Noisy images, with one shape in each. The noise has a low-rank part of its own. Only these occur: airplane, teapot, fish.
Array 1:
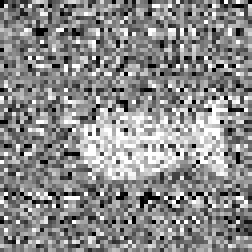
light fish
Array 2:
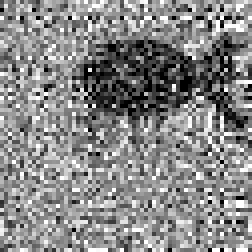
dark fish
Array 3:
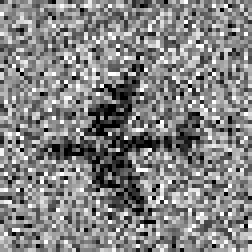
dark airplane
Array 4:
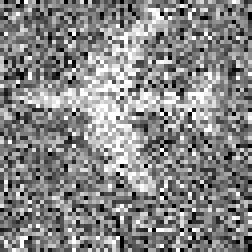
light airplane
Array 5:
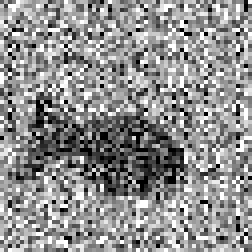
dark fish
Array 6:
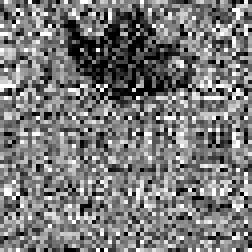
dark teapot
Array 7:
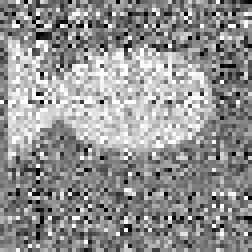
light fish
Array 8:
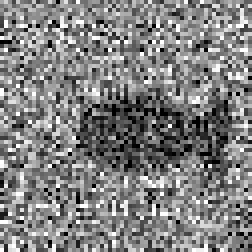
dark fish
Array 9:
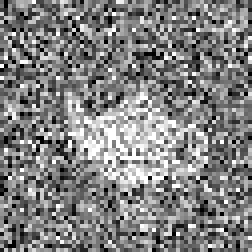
light teapot
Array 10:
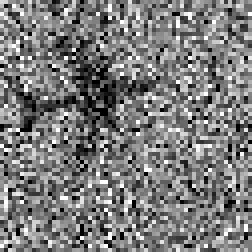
dark airplane
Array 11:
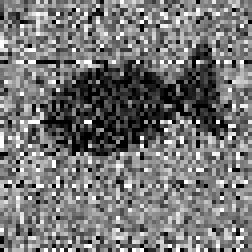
dark fish
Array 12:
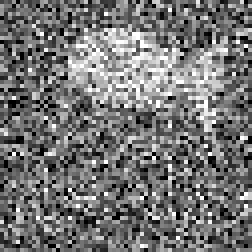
light fish
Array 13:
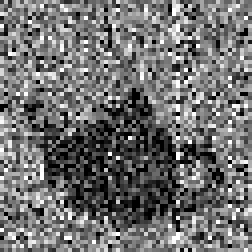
dark teapot
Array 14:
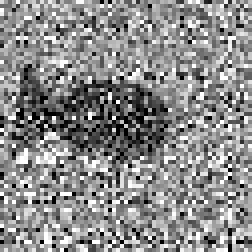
dark fish
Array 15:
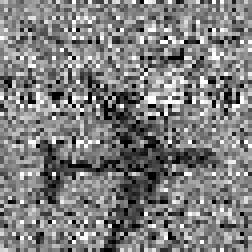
dark airplane
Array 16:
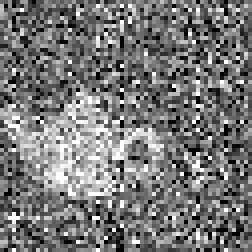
light teapot
